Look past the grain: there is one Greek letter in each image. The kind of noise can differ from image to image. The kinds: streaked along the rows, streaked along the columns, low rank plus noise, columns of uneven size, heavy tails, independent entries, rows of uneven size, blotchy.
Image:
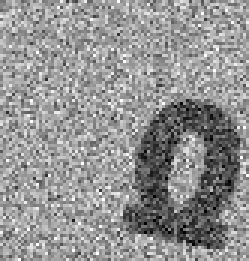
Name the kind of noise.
independent entries
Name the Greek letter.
omega
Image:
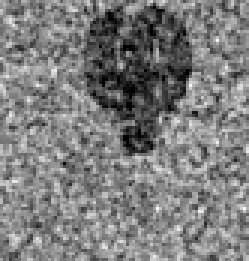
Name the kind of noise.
blotchy
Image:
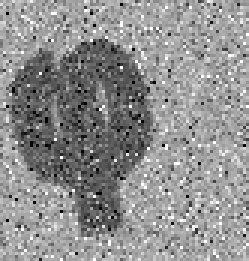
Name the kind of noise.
heavy tails
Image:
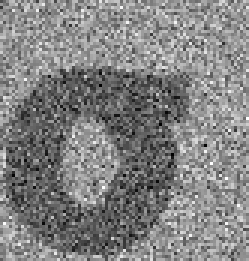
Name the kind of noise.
independent entries
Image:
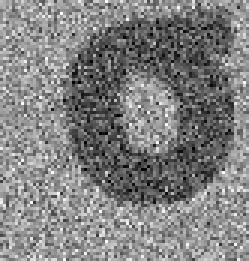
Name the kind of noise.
independent entries
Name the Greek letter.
sigma
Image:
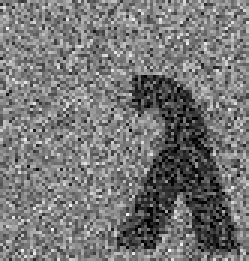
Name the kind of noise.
independent entries
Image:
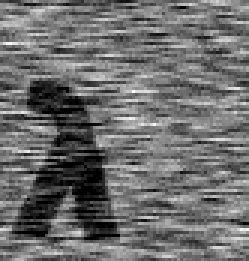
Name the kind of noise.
streaked along the rows
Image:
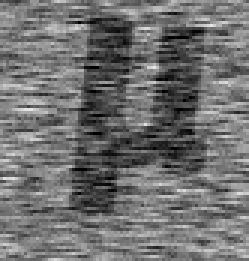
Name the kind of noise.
streaked along the rows
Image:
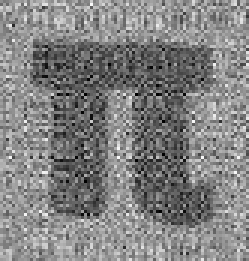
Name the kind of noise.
low rank plus noise
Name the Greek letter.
pi
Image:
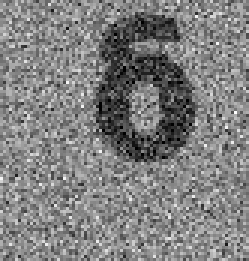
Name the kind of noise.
independent entries
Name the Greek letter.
delta
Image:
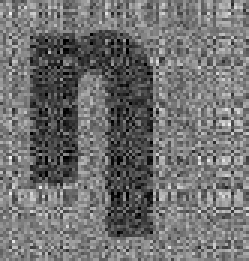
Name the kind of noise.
low rank plus noise
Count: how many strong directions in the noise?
one
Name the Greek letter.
eta
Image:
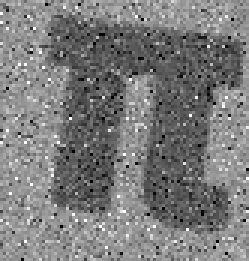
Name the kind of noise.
heavy tails
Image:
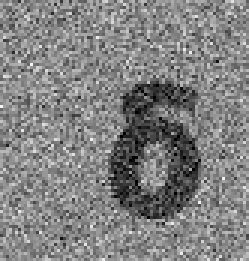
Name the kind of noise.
independent entries
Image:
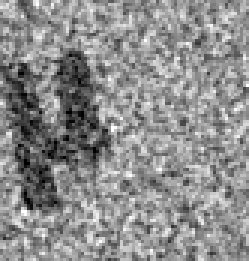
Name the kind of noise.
blotchy
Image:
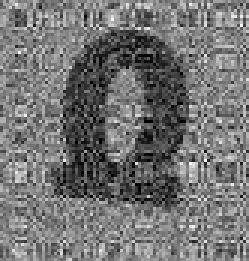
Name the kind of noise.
low rank plus noise
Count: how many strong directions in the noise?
one
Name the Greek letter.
omega
